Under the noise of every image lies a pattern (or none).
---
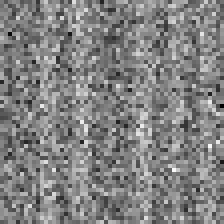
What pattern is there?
bands of columns
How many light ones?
5
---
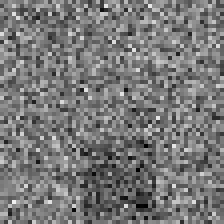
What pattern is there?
one block
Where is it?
bottom middle
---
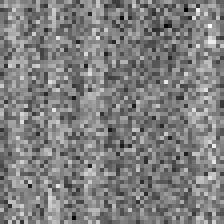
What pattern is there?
bands of columns
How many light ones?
4
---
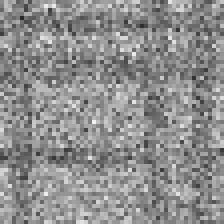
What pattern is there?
bands of rows crossing bands of columns
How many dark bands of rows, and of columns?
3 and 3
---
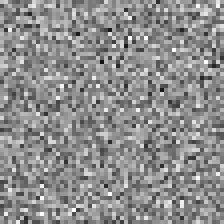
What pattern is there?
only noise
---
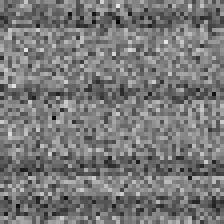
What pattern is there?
bands of rows
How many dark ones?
4
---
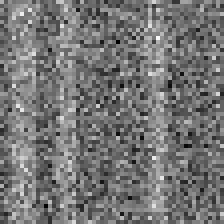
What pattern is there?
bands of columns
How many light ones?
3
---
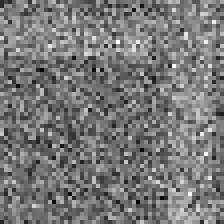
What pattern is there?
bands of rows crossing bands of columns
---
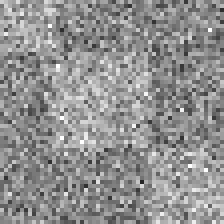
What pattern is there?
blocks along the diagonal
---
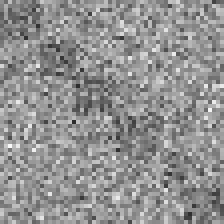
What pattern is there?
blocks along the diagonal
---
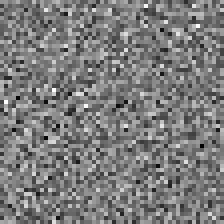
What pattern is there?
only noise
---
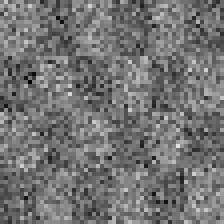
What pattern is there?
a checkerboard
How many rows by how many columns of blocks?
4 by 6
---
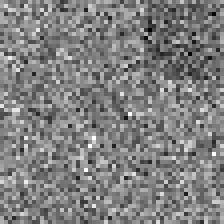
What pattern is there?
one block
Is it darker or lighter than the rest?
darker
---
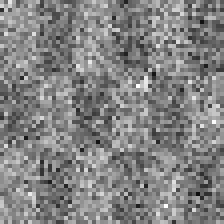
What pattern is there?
a checkerboard
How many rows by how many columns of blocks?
3 by 6
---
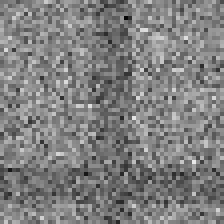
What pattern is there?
bands of rows crossing bands of columns
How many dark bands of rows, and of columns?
1 and 1
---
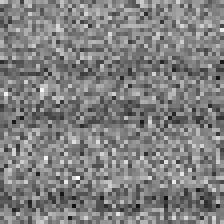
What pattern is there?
bands of rows
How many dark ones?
3
